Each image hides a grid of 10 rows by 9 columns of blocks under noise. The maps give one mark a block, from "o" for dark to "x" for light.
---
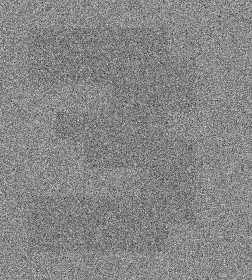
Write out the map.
x x x x x x x x x
x o o o o o x x x
x o o o o o o x x
x x x x o o o x x
x x o o o o x x x
x x x o o o o x x
x x x x x o o x x
x o o o o o o x x
x o o o o o x x x
x x x x x x x x x
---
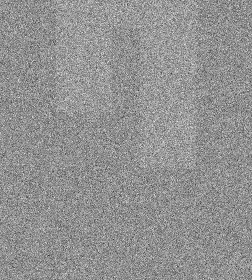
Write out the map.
o o x x x x x o o
o o x x o x x o o
o o x x o x x o o
o o x x o x x o o
o o o o o x x o o
o o o o o x x o o
o o o o o o o o o
o o o o o o o o o
o o o o o o o o o
o o o o o o o o o
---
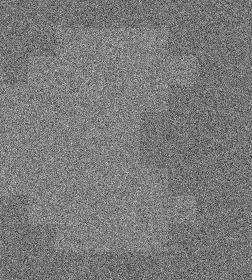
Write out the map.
o o o o o o o o o
o o x x x x o o o
o x x x x x x o o
x x x x x x o o o
x x x x x o o o o
x x x x x o o o o
x x x x x x o o o
o x x x x x x o o
o o x x x x o o o
o o o o o o o o o
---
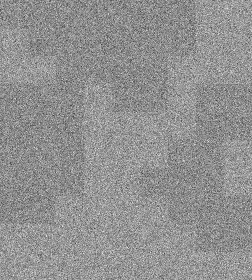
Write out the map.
o o o o o o o x x
x o o o o o o x x
x x o o o o x x x
o o o x o o x o o
o o o x x x x o o
o o o x x x o o x
o o o x x o o o x
o o x x x x o o o
x x x x x x x o o
x x x x x x x x x
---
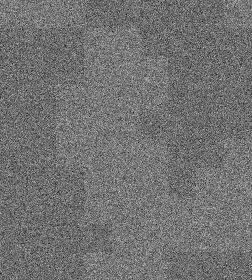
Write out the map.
x x x o o o o o x
o o o x x o o o o
o o o x x x o o o
o o x x x x o o o
o o x x x o o o o
o o x x x x o o x
o o o x x x o x x
o o o x x x x x x
o o o o x x x x x
o o o x x x o o o
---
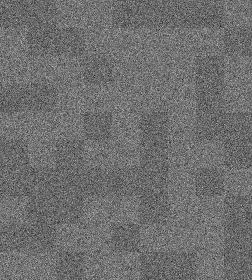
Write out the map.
o o x x o o o o x
x o o x x x x x o
x x x o x x x o x
o o x x x x x o x
x x x o x o x o o
o x o x x o x x o
o o o o o o x o x
x o o x x o x x o
o o x x o x x x o
x x o x x o o x o
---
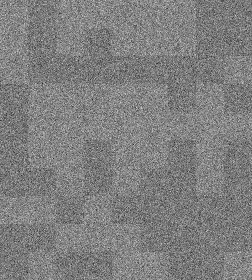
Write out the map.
x o x x x x x o o
x o x o x x x o o
x o o o o o o o x
o x x x x x o x o
o x x x x x x x x
o x x o x x o x o
o o x o x o o x o
x x o x o o o o o
o o x x x o o o o
o x o o x x o o x
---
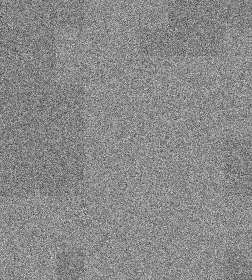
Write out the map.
o o o x x x o o o
o o x x x o o o x
o o x x x x x x x
o o o x x x x x x
o o o x x x x x x
o o o x x x x x o
o o o x x x x x o
x x x x x x x x x
x x x x x x x x x
x x o x x x x x o
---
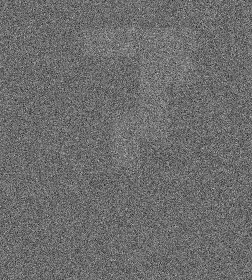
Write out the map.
o o o o o o o o o
o o o x x x x o o
o o o o o x x o o
o o o o o x o o o
o o o o x x o o o
o o o o x o o o o
o o o o o o o o o
o o o o o o o o o
o o o o o o o o o
o o o o o o o o o
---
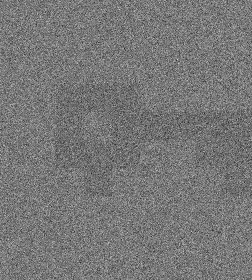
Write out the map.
x x x x x x x x x
x x x x x x x x x
x x x x x x x x x
x x o o o x x x x
x x o x o o o o o
x x o o o x x o o
x x x o x x x x o
x x x x x x x x x
x x x x x x x x x
x x x x x x x x x
